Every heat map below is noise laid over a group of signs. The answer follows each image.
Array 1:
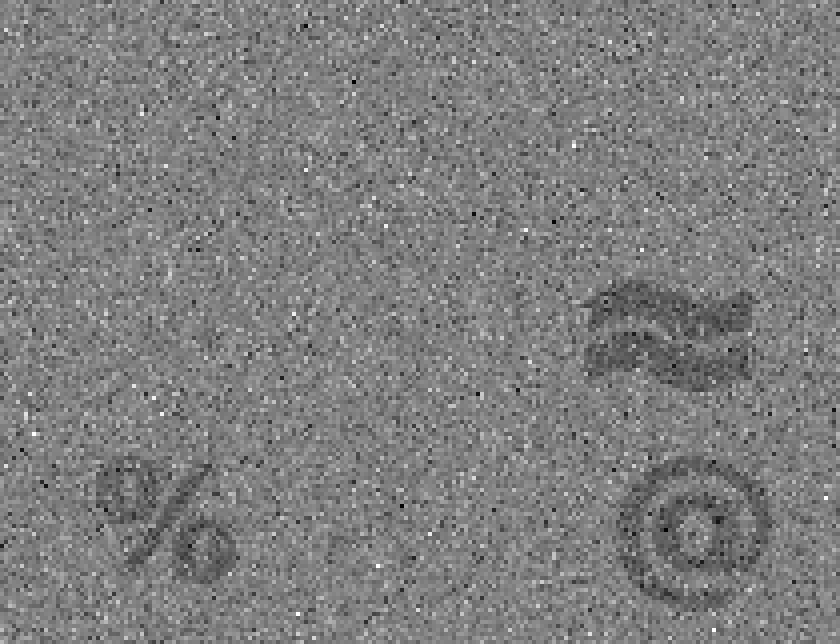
middle right: approximately sign; bottom left: percent sign; bottom right: at sign
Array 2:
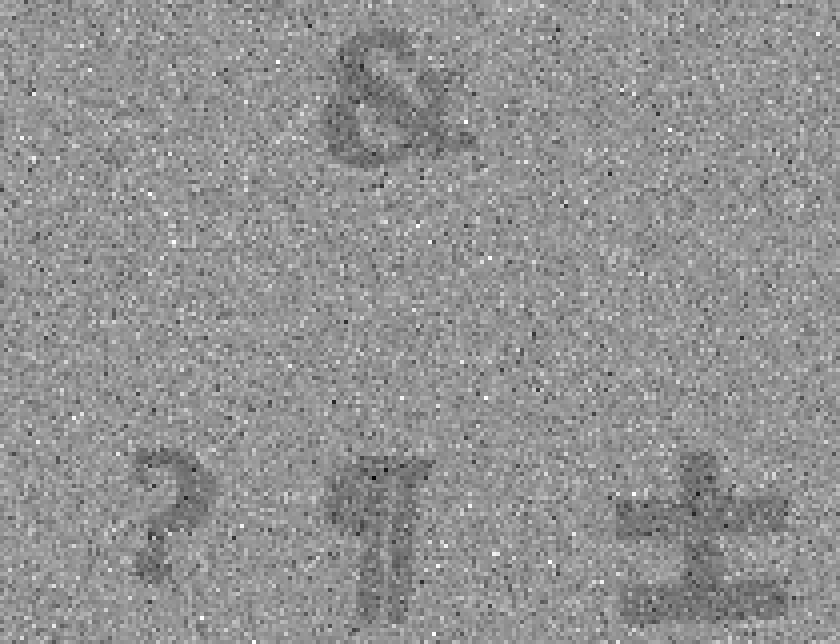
top middle: ampersand; bottom left: question mark; bottom middle: pilcrow; bottom right: plus-minus sign
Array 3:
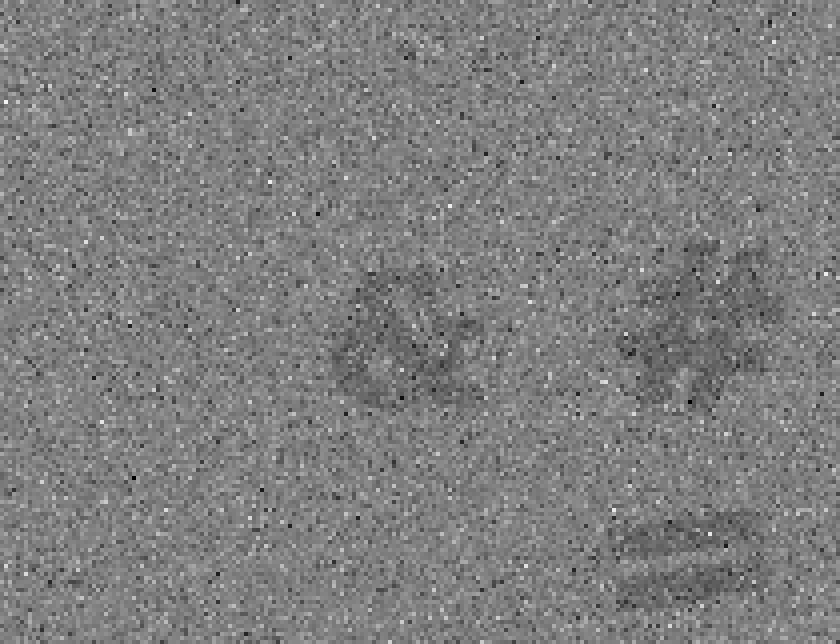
centre: ampersand; middle right: hash sign; bottom right: equals sign
